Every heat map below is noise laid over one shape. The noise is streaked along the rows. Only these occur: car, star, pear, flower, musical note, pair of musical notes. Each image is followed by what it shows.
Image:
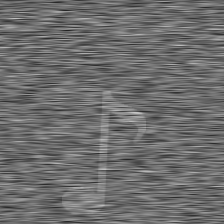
musical note
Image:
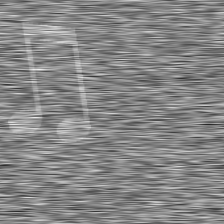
pair of musical notes
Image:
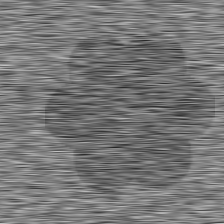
flower
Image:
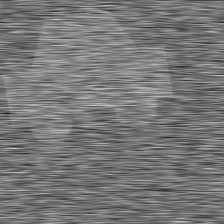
car
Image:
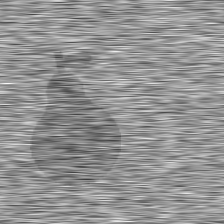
pear
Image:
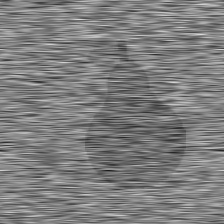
pear
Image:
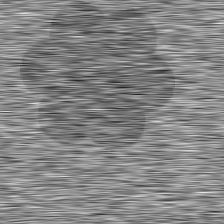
flower
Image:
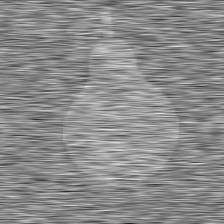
pear
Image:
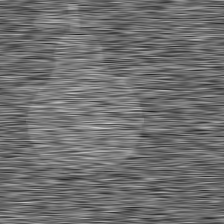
pear
